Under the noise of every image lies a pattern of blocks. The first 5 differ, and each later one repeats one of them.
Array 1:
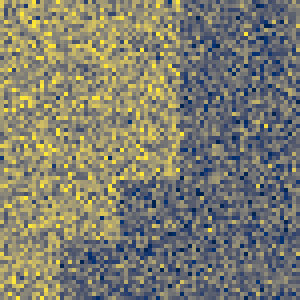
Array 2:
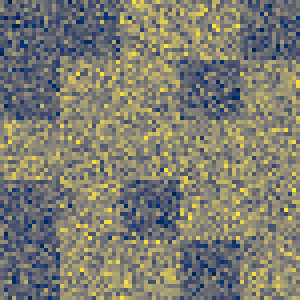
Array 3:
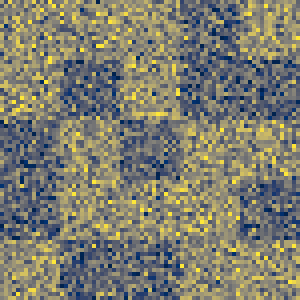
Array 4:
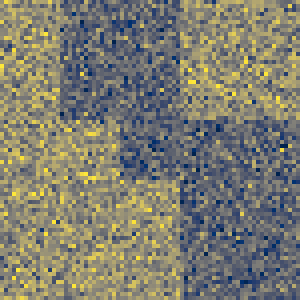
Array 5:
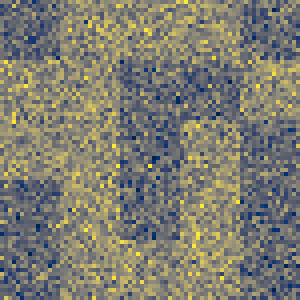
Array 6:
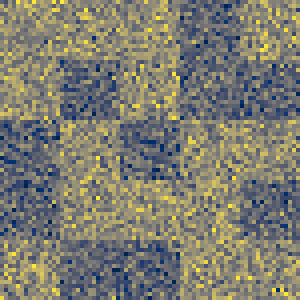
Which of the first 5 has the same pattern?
3
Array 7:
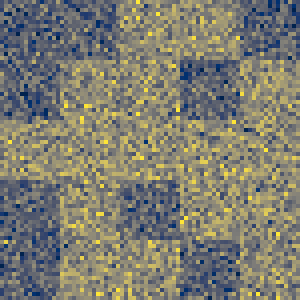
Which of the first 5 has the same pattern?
2
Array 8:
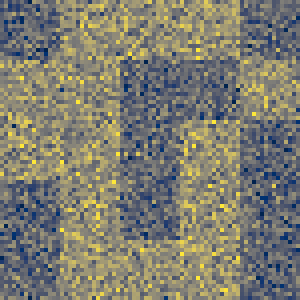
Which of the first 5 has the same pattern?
5
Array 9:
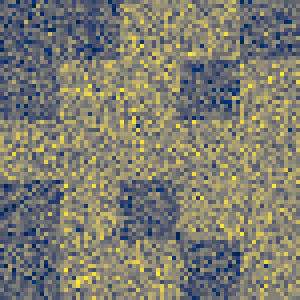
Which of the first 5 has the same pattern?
2
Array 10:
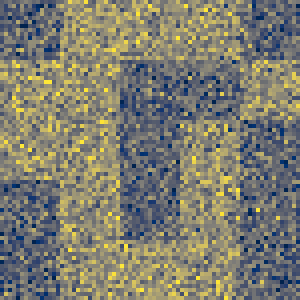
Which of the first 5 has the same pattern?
5
